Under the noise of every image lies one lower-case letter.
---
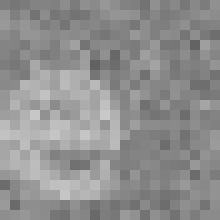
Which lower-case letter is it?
e
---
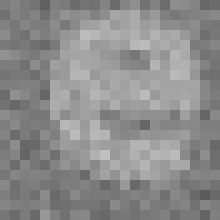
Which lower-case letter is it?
e
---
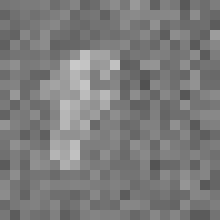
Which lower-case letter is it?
f
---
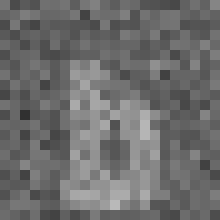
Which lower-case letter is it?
b
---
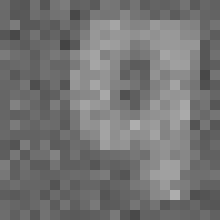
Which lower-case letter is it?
q
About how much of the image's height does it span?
nearly all
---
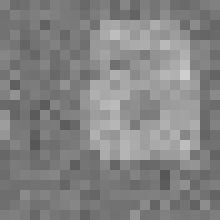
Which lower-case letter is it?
a
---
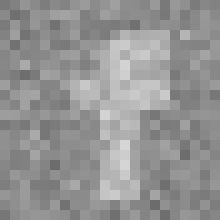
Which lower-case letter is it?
f
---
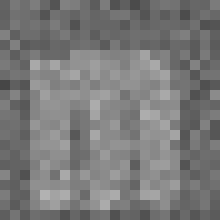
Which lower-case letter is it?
m
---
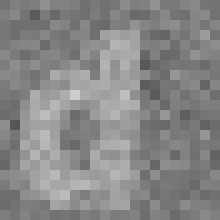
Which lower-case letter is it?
d
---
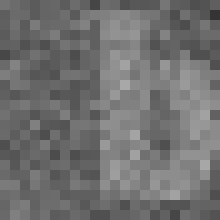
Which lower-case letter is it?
b
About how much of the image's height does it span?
nearly all
